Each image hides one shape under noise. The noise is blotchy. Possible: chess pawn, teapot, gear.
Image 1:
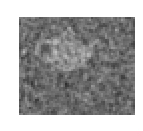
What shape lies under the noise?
teapot
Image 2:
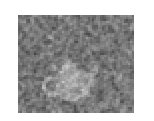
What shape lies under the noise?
teapot
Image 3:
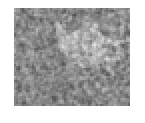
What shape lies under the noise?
teapot
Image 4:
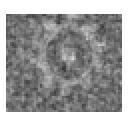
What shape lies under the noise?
gear
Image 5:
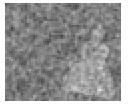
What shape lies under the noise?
chess pawn
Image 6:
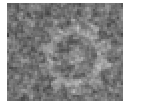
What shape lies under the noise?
gear
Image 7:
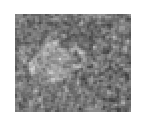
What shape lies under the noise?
teapot
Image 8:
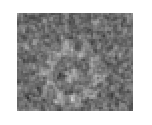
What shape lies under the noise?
gear
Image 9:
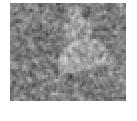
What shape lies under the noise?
chess pawn
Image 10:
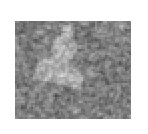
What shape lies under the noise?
chess pawn
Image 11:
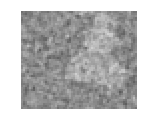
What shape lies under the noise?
chess pawn
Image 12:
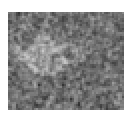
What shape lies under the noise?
teapot
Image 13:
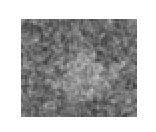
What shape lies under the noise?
teapot
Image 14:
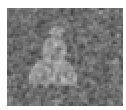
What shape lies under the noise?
chess pawn
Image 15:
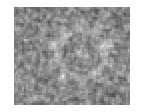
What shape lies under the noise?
gear
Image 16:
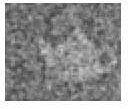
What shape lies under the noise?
teapot
